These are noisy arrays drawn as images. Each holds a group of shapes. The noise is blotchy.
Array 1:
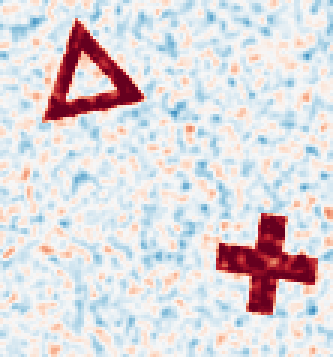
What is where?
top left: red triangle frame; bottom right: red cross
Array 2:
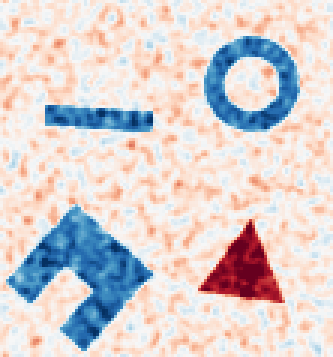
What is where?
top left: blue bar; top right: blue ring; bottom left: blue square with a notch; bottom right: red triangle
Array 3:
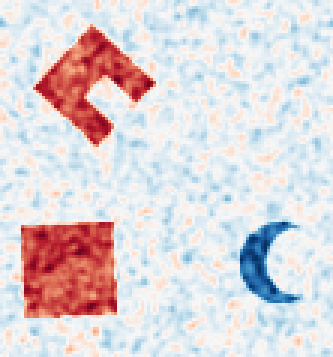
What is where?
top left: red square with a notch; bottom left: red square; bottom right: blue crescent
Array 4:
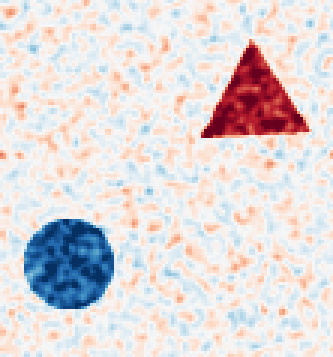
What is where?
top right: red triangle; bottom left: blue disc
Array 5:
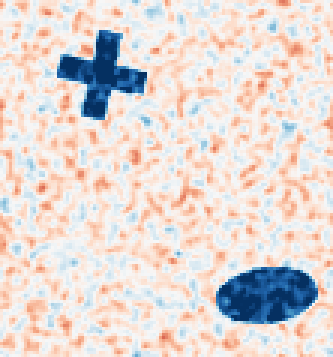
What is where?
top left: blue cross; bottom right: blue ellipse
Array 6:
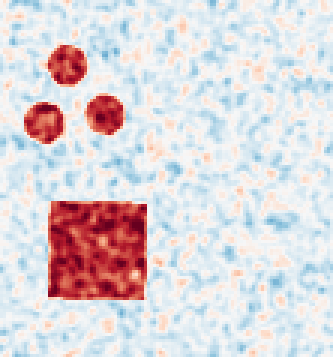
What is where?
top left: red three dots; bottom left: red square
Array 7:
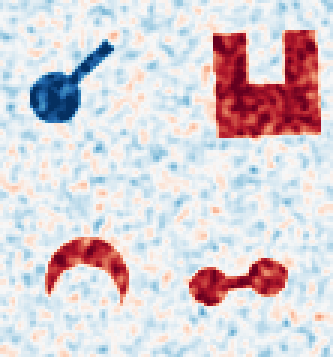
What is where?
top left: blue lollipop; top right: red square with a notch; bottom left: red crescent; bottom right: red dumbbell
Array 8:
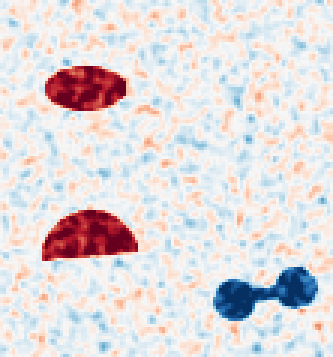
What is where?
top left: red ellipse; bottom left: red half disc; bottom right: blue dumbbell
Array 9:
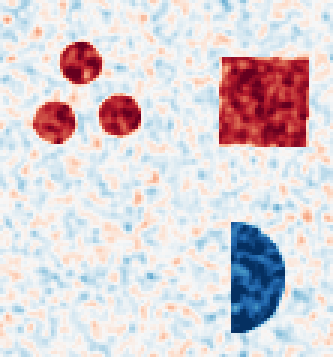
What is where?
top left: red three dots; top right: red square; bottom right: blue half disc
